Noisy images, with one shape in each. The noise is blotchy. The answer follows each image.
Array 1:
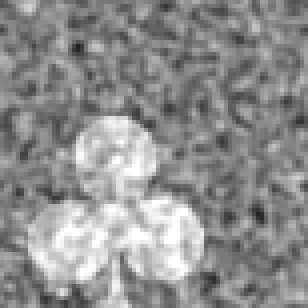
light club
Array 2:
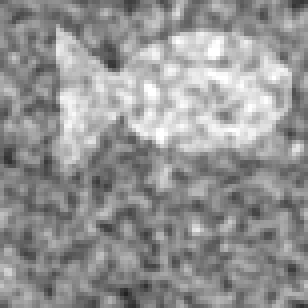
light fish
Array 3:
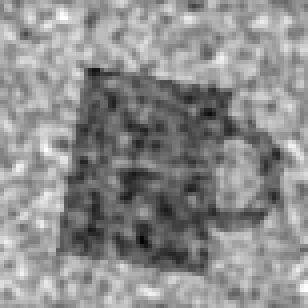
dark cup
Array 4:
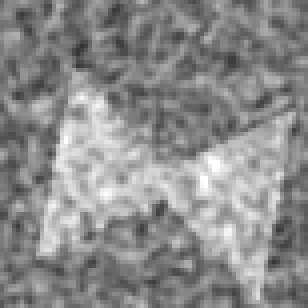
light bow tie
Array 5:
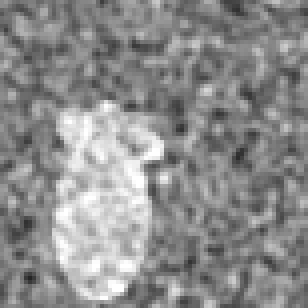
light footprint
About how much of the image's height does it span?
two thirds
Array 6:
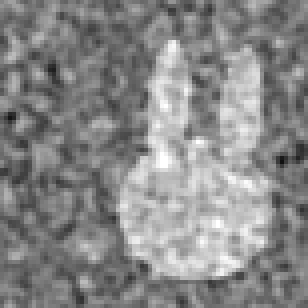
light rabbit's head
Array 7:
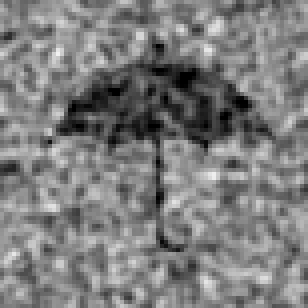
dark umbrella
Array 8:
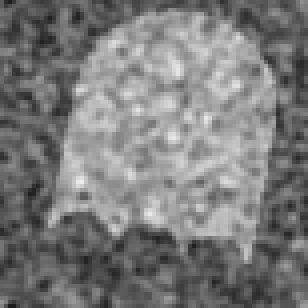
light ghost
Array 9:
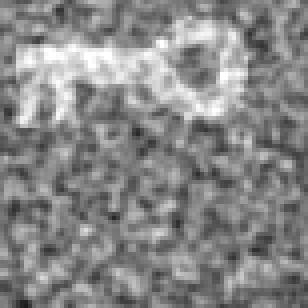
light key
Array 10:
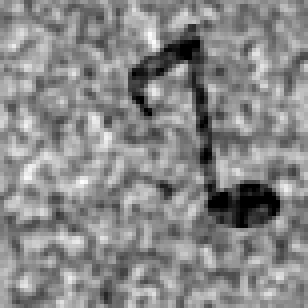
dark musical note
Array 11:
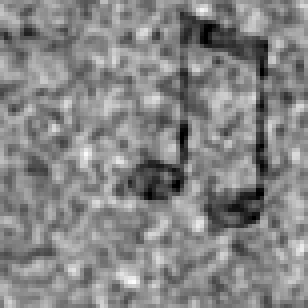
dark pair of musical notes
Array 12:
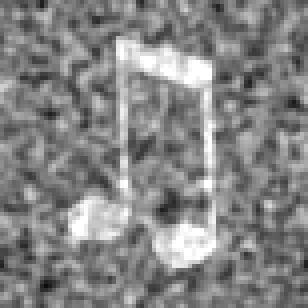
light pair of musical notes
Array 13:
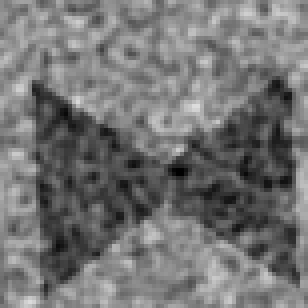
dark bow tie
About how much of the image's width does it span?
nearly all
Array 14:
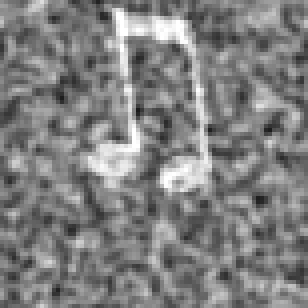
light pair of musical notes
